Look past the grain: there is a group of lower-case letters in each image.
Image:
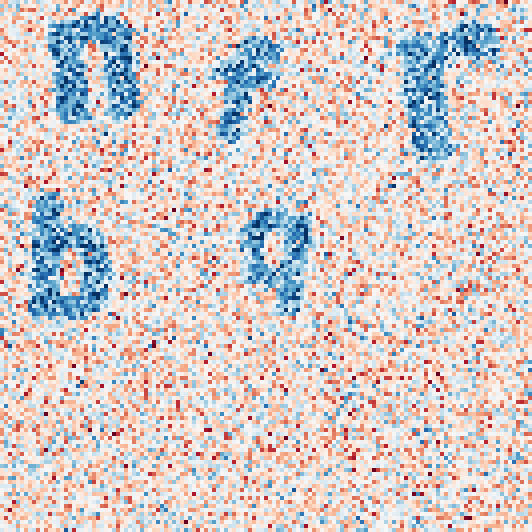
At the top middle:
f
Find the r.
top right
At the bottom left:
nothing
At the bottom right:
nothing
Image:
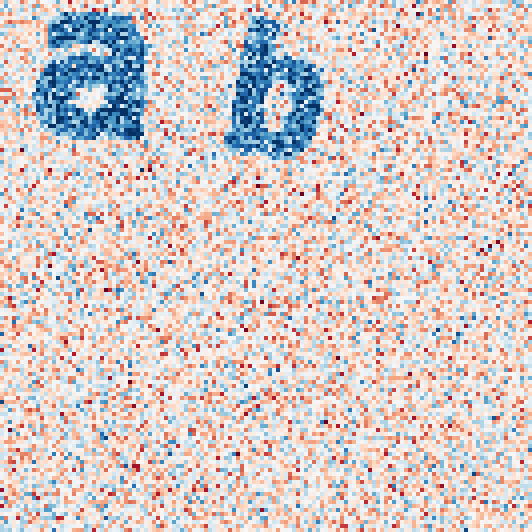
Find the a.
top left
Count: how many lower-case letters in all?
2
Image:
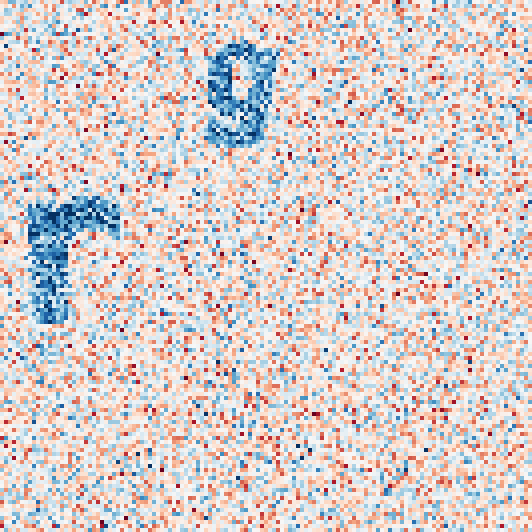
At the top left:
nothing
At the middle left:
r
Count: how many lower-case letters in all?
2
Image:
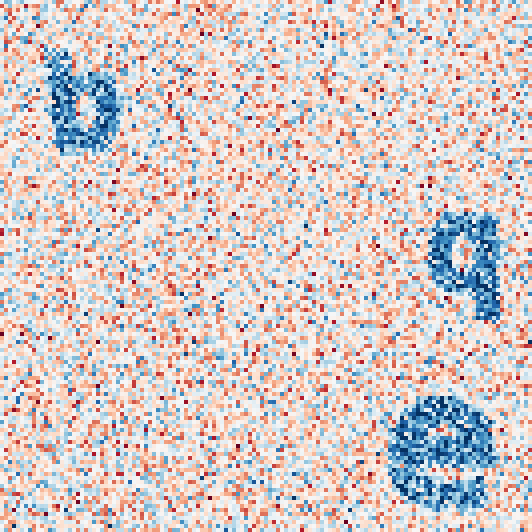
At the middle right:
q
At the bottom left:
nothing
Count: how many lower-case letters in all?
3
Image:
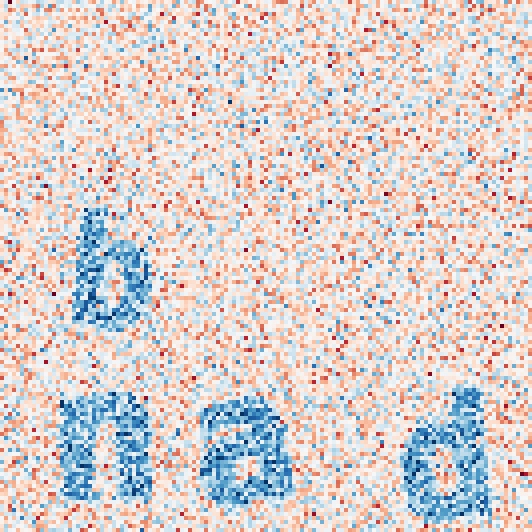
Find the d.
bottom right
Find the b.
middle left
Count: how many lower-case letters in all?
4
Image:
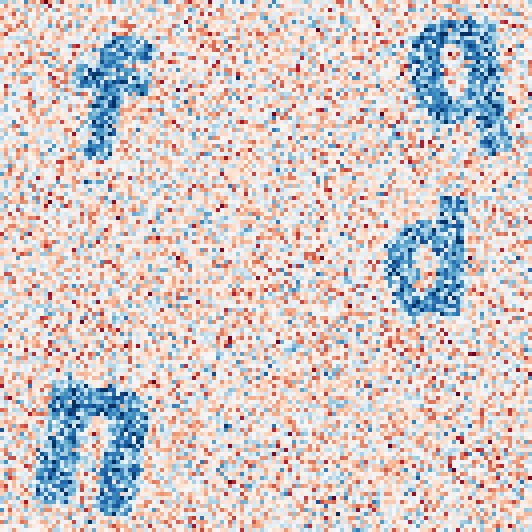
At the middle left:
nothing
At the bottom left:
n
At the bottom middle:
nothing
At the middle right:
d
